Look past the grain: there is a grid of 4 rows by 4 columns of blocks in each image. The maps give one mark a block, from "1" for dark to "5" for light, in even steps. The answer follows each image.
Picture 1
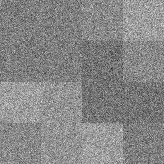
2235
2213
5411
3452
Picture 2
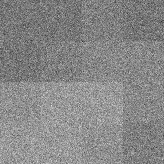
1121
1233
4553
5542
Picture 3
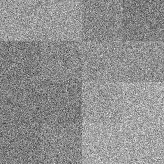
4421
1233
1145
1255
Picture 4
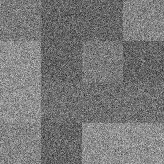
3114
5131
5222
4155
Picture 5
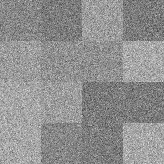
2141
4335
5411
5215
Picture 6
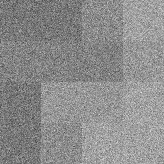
1135
2224
1445
1355
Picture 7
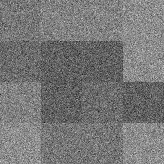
3445
2115
4121
5335
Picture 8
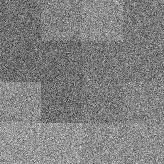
1342
1122
4123
5544
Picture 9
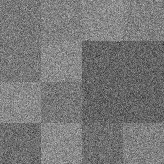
3454
3511
5311
2524
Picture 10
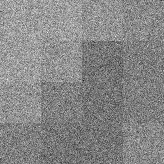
5543
5412
4212
2113
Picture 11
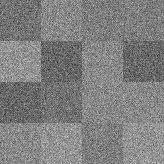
2433
5141
1244
4535
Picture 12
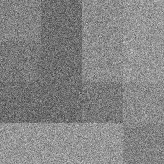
3145
2145
1124
5553
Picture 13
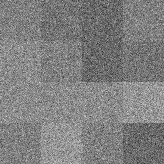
3213
4312
4445
3531
